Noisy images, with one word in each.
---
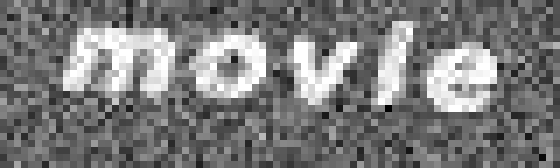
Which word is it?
movie
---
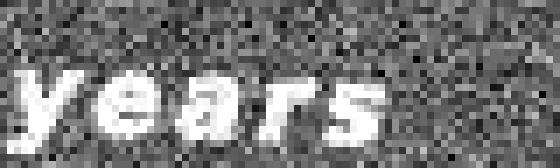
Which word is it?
years
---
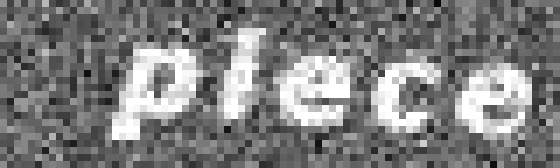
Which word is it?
piece
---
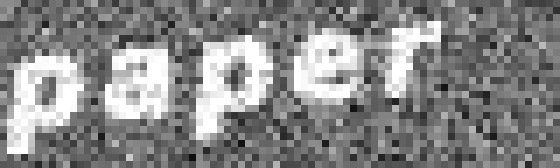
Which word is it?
paper
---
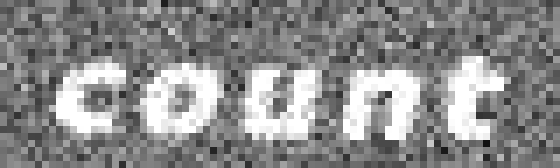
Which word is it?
count
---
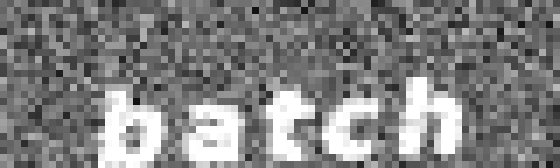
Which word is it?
batch
